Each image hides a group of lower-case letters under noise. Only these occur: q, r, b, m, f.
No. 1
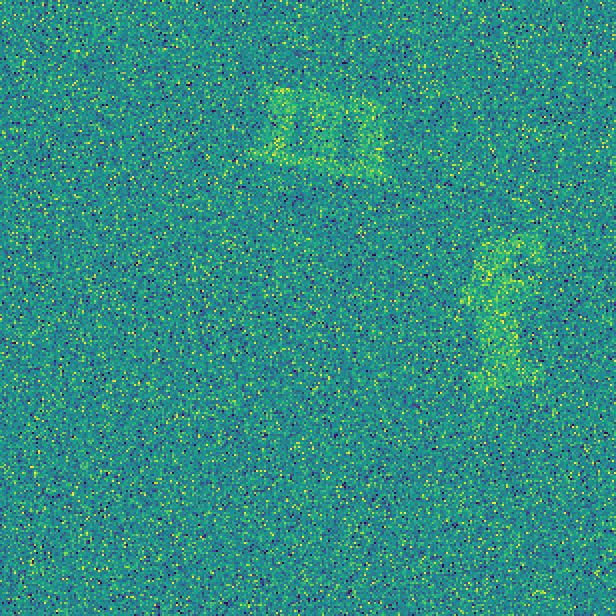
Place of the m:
top middle
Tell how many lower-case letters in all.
2
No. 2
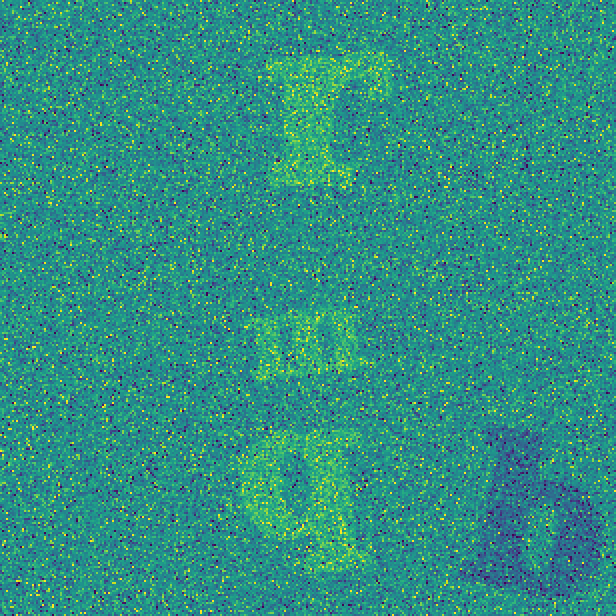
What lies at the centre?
m
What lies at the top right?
nothing
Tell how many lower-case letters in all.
4
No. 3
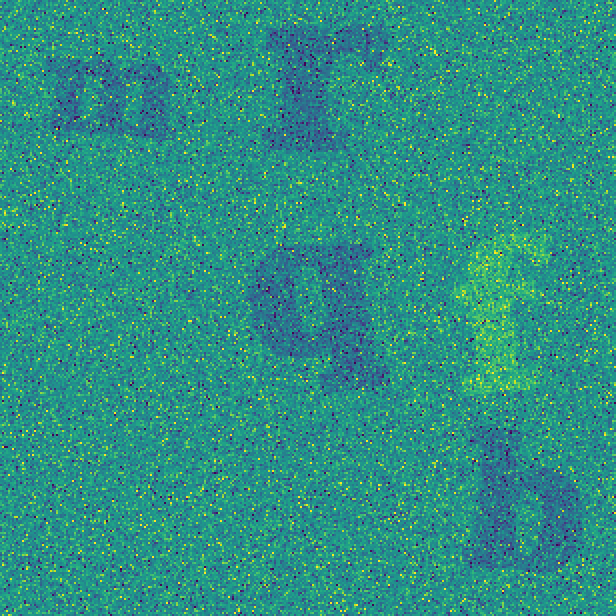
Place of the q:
centre
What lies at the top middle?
r
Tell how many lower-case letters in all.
5
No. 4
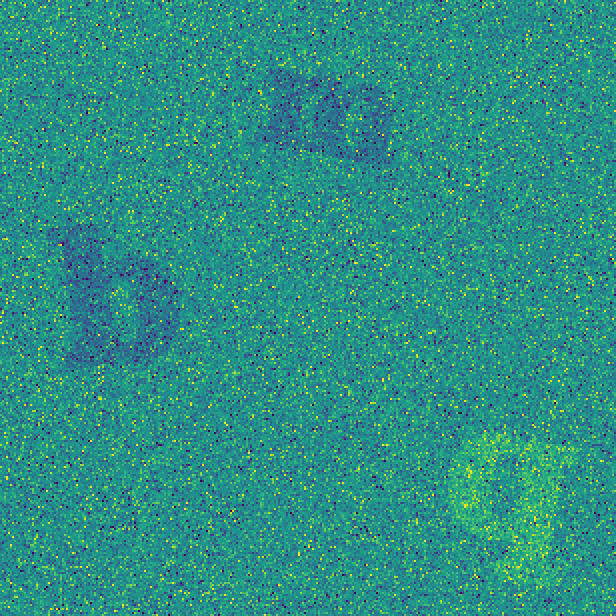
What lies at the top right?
nothing
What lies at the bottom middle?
nothing
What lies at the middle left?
b
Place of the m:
top middle
